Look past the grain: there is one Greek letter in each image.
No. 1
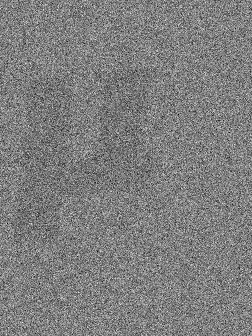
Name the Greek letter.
mu
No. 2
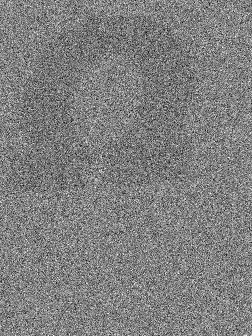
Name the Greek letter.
omega
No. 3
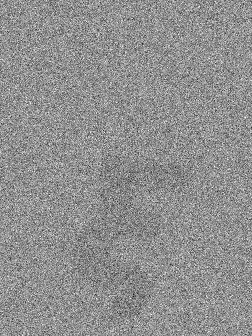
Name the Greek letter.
xi
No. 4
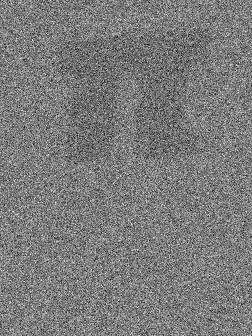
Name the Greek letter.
pi
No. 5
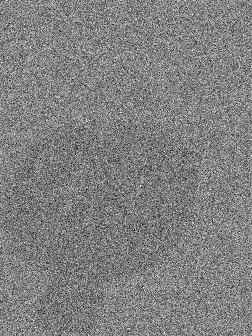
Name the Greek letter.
phi
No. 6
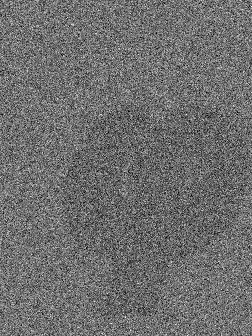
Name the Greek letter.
phi
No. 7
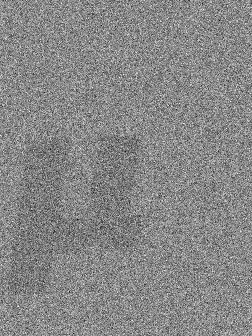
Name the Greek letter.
mu
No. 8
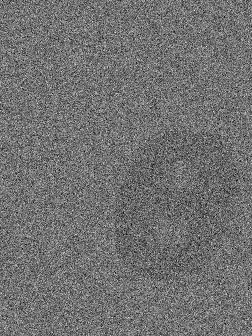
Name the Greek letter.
theta
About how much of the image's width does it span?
half
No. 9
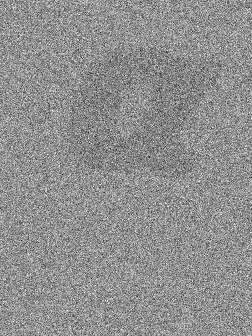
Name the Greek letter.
alpha
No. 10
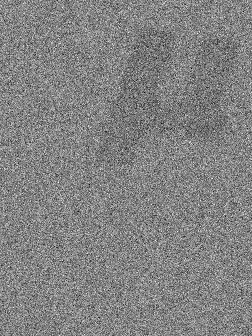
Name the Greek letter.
mu
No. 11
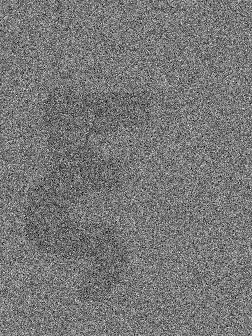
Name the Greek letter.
xi
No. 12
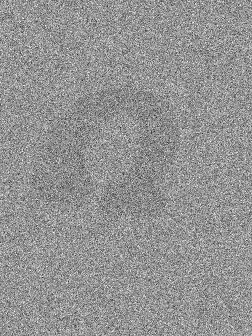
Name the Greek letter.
omega
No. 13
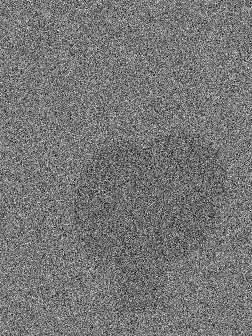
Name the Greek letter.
phi
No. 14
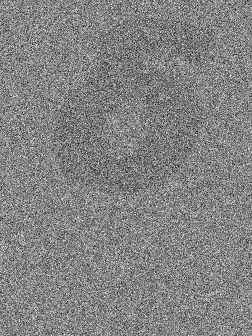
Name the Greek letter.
delta
